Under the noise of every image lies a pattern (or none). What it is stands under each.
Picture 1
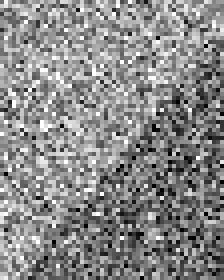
a sharp edge
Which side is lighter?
top left
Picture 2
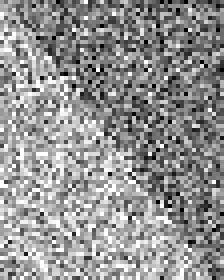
a sharp edge
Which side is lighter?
bottom left
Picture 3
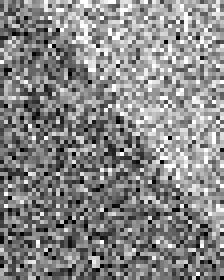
a sharp edge
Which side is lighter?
top right
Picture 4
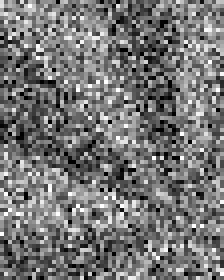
spokes from one point
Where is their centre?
bottom right
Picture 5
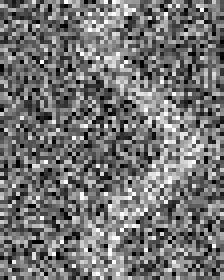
a wavy band
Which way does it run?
top to bottom
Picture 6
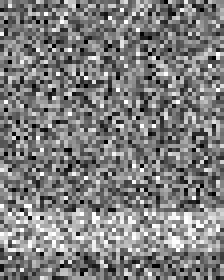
one horizontal stripe
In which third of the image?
bottom
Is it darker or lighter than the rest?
lighter
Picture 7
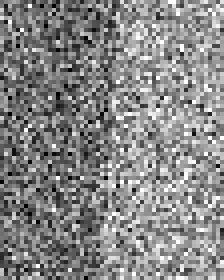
a sharp edge
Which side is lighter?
right
